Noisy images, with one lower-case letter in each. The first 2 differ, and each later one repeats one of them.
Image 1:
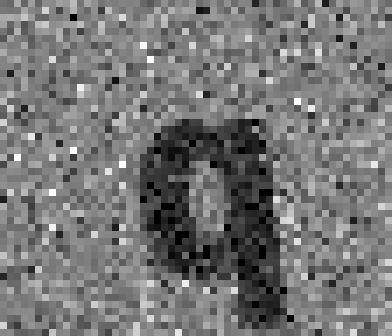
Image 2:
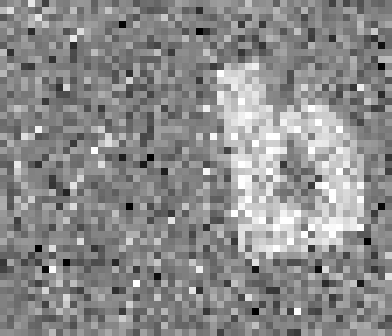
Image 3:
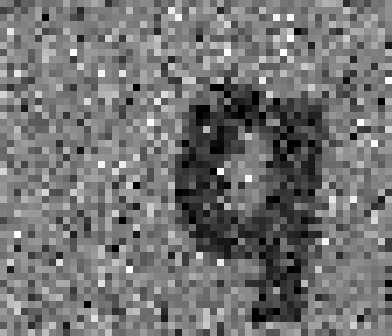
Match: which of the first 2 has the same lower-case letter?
1
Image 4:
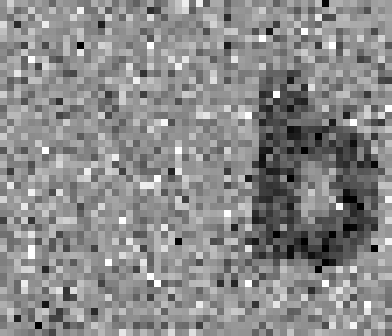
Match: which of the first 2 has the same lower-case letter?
2
